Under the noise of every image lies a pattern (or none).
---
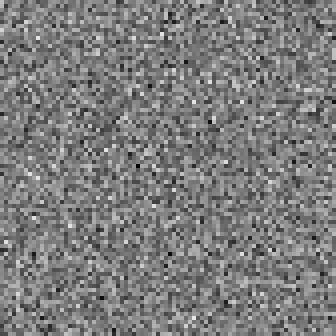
only noise
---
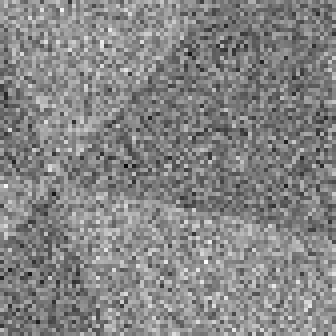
spokes from one point
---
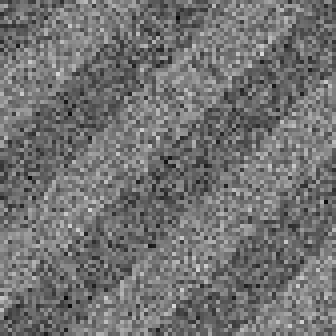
diagonal stripes
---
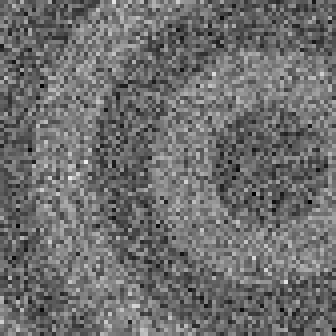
rings round one point
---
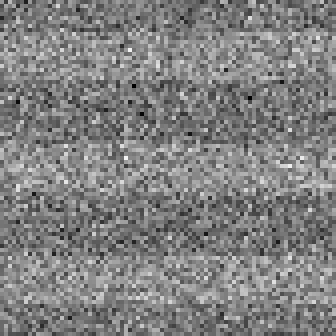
horizontal stripes
